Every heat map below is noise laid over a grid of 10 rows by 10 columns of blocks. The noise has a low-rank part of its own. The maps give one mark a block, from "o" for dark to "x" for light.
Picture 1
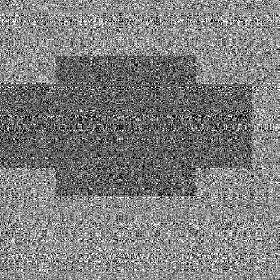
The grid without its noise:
x x x x x x x x x x
x x x x x x x x x x
x x o o o o o x x x
o o o o o o o o o x
o o o o o o o o o x
o o o o o o o o o x
x x o o o o o x x x
x x x x x x x x x x
x x x x x x x x x x
x x x x x x x x x x
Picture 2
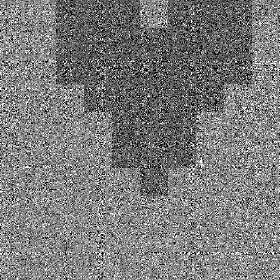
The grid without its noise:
x x o o o x o o o x
x x o o o o o o o x
x x o o o o o o o x
x x x o o o o o x x
x x x x o o o x x x
x x x x o o o x x x
x x x x x o x x x x
x x x x x x x x x x
x x x x x x x x x x
x x x x x x x x x x
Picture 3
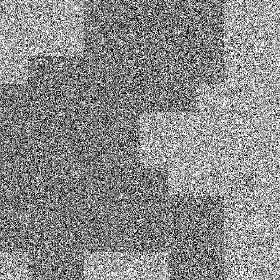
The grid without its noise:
x x x o o o o o x x
x x x o o o o o x x
x o o o o o o o x x
o o o o o o o x x x
o o o o o x x x x x
o o o o o x x x x x
o o o o o o x x x x
o o o o o o o o x x
o o o o o o o o x x
x o o x x x o o x x
